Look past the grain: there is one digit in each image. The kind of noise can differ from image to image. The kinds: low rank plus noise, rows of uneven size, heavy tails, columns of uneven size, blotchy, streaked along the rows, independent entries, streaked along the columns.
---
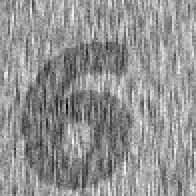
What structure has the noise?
streaked along the columns
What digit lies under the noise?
6
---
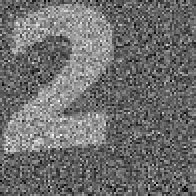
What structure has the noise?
low rank plus noise
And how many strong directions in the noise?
five to eight
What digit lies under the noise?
2
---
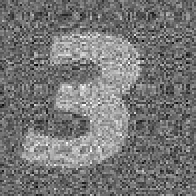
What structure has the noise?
low rank plus noise
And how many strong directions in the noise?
one
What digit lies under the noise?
3
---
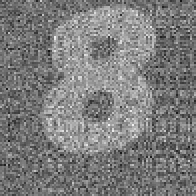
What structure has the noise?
low rank plus noise
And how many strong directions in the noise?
one
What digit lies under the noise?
8
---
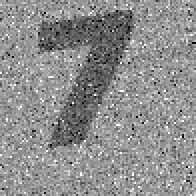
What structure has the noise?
heavy tails
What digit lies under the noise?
7
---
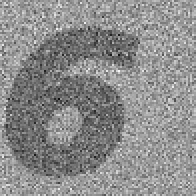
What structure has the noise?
low rank plus noise
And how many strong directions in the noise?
five to eight
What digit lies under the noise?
6
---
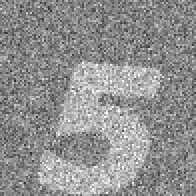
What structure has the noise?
independent entries
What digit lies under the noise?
5
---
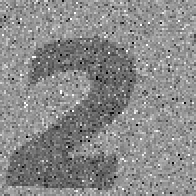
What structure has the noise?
heavy tails
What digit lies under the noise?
2
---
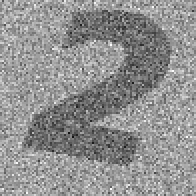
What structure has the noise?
independent entries
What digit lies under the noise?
2
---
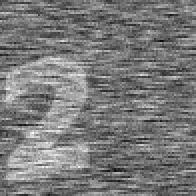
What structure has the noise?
streaked along the rows
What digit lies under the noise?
2
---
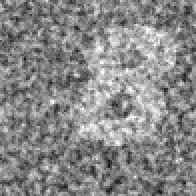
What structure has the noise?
blotchy
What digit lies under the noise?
8
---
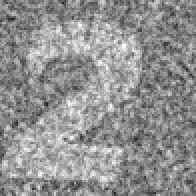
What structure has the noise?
blotchy
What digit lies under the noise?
2
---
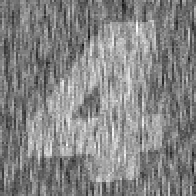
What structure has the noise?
streaked along the columns
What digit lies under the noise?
4
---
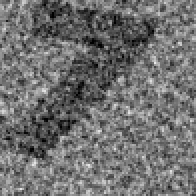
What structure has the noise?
blotchy
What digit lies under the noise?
7
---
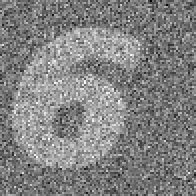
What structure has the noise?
independent entries
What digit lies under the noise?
6
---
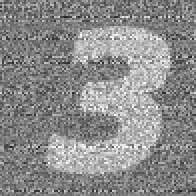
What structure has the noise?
rows of uneven size
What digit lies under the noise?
3
